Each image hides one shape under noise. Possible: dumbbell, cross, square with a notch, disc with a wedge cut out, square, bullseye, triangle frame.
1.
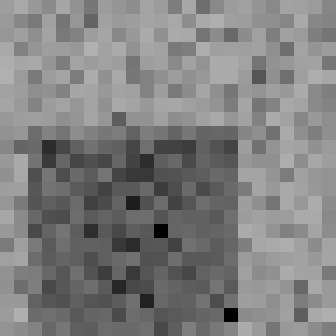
square
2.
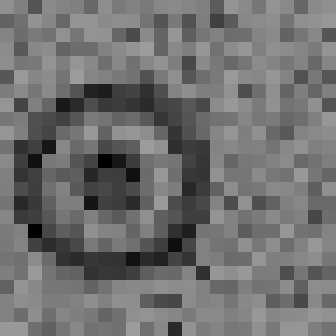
bullseye
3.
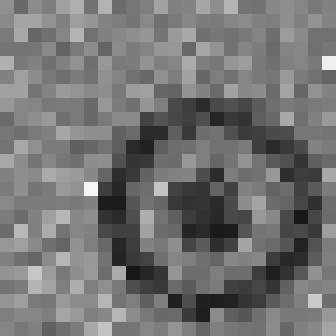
bullseye
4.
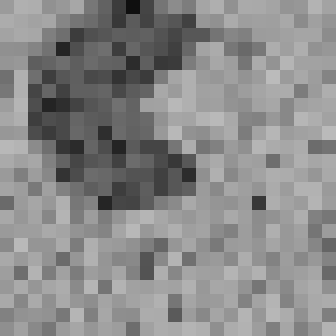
disc with a wedge cut out
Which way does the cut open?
right
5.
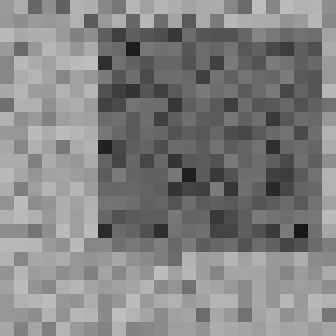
square
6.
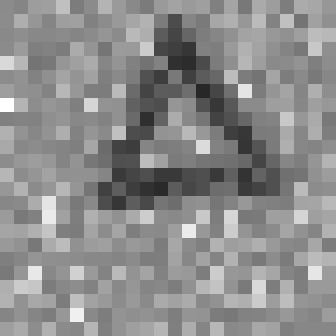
triangle frame
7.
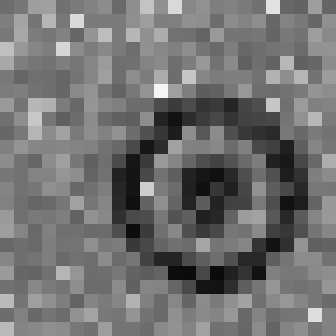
bullseye
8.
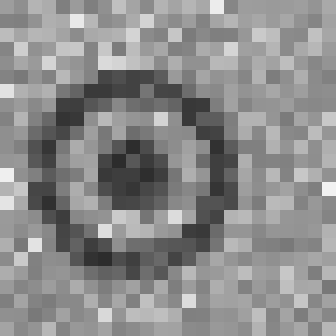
bullseye
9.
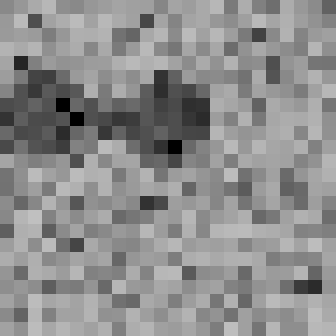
dumbbell
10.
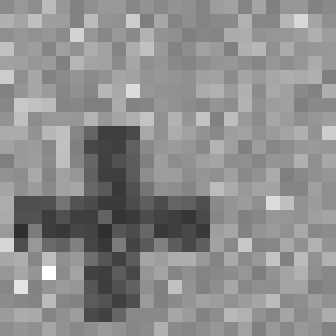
cross
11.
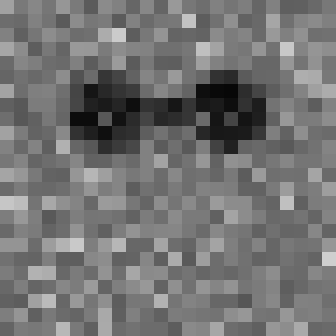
dumbbell
